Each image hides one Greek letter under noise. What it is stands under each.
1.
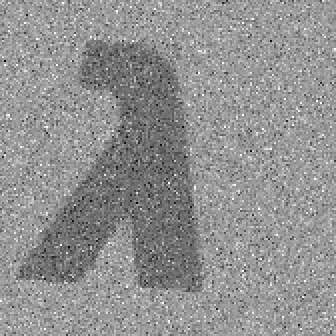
dark lambda
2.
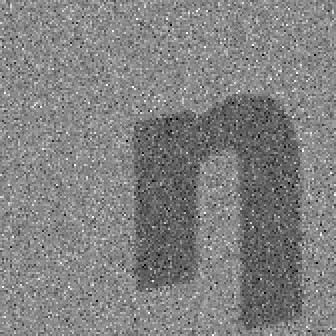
dark eta
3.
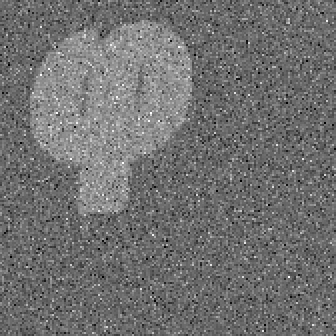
light phi
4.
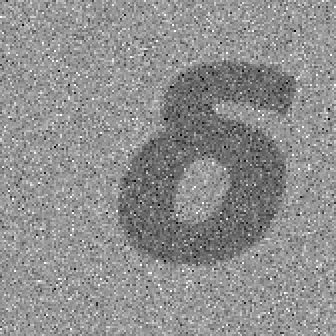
dark delta
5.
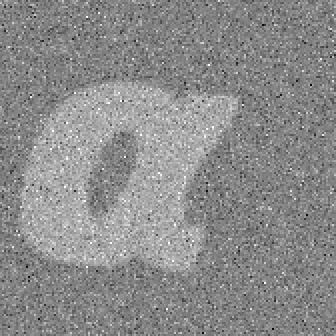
light alpha
